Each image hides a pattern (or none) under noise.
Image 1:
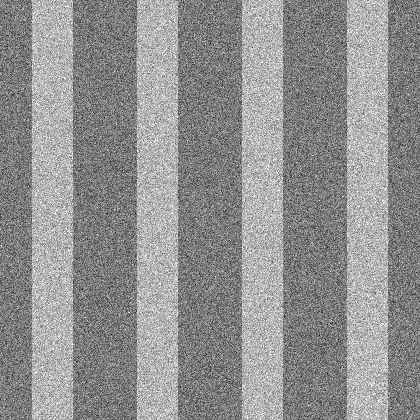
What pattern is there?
vertical stripes
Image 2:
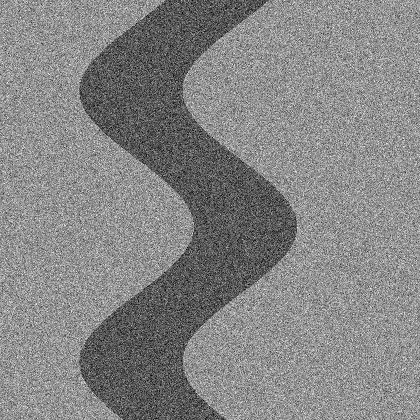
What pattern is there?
a wavy band
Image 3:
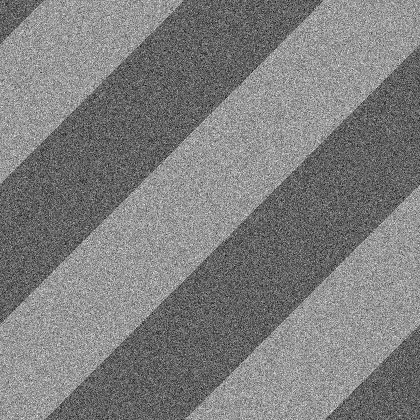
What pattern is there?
diagonal stripes
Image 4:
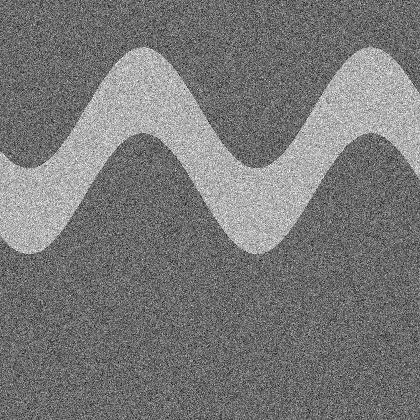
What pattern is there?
a wavy band
